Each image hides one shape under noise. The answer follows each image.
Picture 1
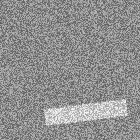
light bar
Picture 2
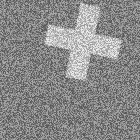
light cross
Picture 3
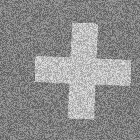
light cross
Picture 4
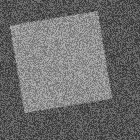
light square
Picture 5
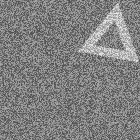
light triangle frame, top right
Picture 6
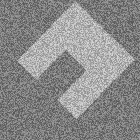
light square with a notch
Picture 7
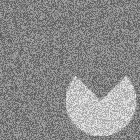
light disc with a wedge cut out
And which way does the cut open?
up
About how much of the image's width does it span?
half
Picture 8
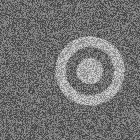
light bullseye
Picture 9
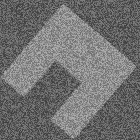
light square with a notch
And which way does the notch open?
down and left
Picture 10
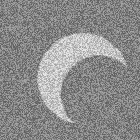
light crescent
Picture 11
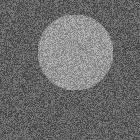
light disc
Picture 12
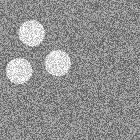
light three dots
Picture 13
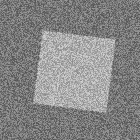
light square
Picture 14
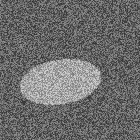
light ellipse
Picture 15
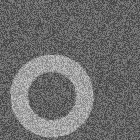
light ring
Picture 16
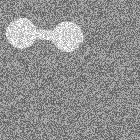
light dumbbell
